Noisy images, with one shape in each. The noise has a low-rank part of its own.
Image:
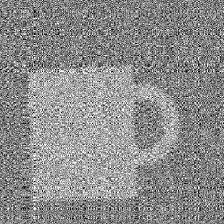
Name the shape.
cup
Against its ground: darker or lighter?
lighter
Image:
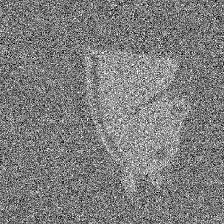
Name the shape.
chess knight
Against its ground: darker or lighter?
lighter
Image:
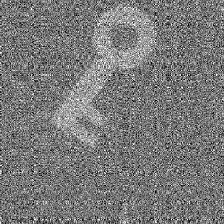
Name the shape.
key
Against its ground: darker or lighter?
lighter
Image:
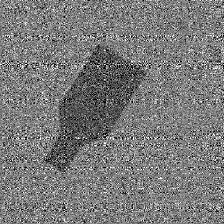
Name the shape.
bottle
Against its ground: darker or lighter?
darker
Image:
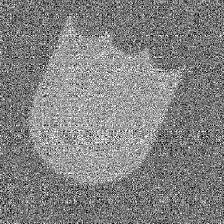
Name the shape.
ghost
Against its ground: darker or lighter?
lighter
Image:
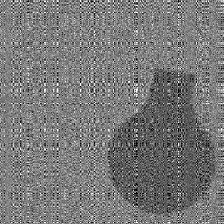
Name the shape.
light bulb
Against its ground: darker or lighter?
darker
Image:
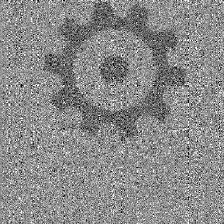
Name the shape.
gear
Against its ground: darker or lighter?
darker
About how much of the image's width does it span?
two thirds
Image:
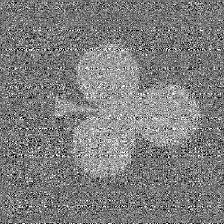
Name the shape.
club
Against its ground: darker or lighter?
lighter
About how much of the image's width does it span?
two thirds
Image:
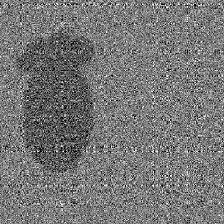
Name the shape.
footprint
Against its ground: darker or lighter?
darker
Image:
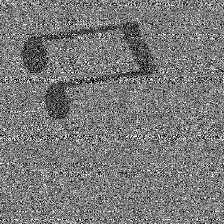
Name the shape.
pair of musical notes
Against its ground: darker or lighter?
darker
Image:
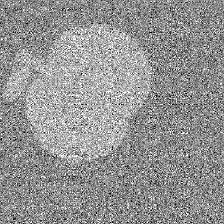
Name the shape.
apple
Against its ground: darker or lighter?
lighter
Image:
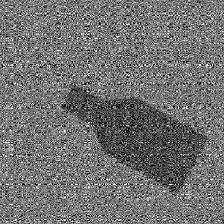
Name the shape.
bottle
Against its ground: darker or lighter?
darker
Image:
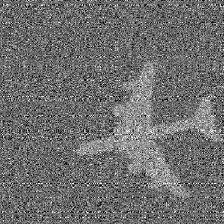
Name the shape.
airplane
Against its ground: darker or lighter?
lighter
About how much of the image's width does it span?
two thirds
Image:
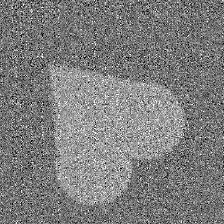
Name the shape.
heart
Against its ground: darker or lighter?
lighter
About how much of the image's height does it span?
two thirds
